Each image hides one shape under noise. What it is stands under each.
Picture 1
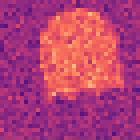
ghost
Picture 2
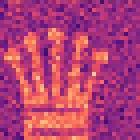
chess queen
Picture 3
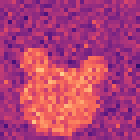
bear's head
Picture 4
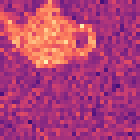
teapot
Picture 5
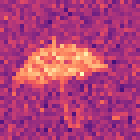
umbrella
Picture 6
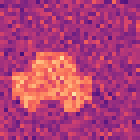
car
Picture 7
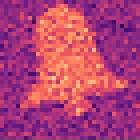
bell
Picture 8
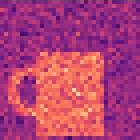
cup
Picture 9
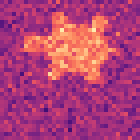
turtle
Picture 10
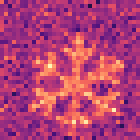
snowflake
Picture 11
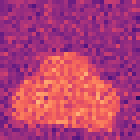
cloud
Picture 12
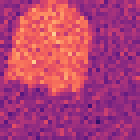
ghost
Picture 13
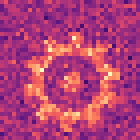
gear
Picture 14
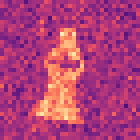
chess bishop
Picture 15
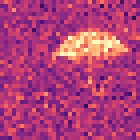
umbrella
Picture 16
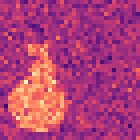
pear
